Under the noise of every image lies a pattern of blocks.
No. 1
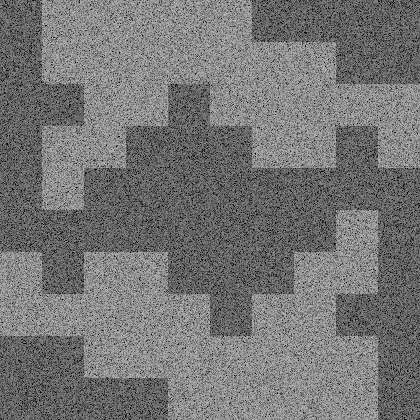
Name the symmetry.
the same after a half turn
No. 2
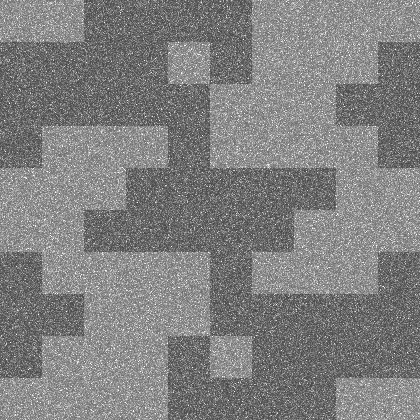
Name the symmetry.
the same after a half turn
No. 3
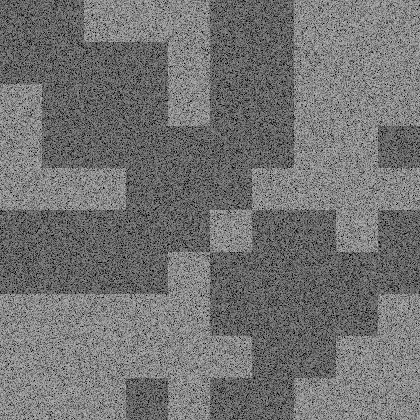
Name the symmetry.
mirrored about the diagonal from the top left
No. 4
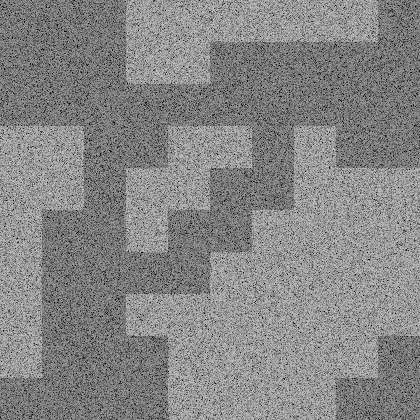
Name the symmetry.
mirrored about the diagonal from the top left
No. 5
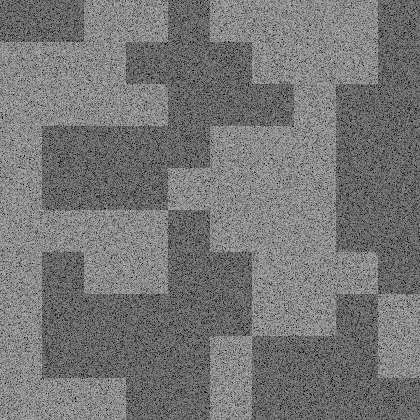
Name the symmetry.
no symmetry
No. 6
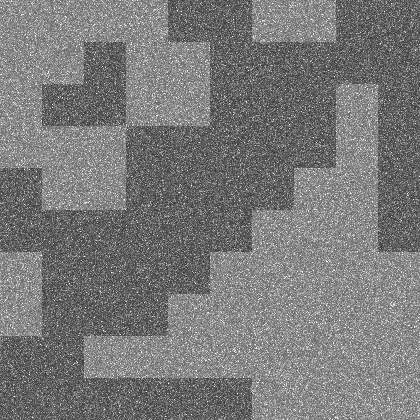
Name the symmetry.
mirrored about the diagonal from the top left
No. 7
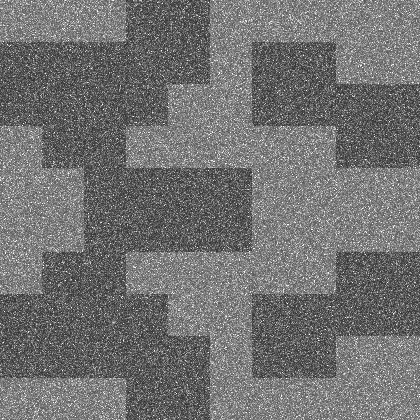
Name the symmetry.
top and bottom mirror each other
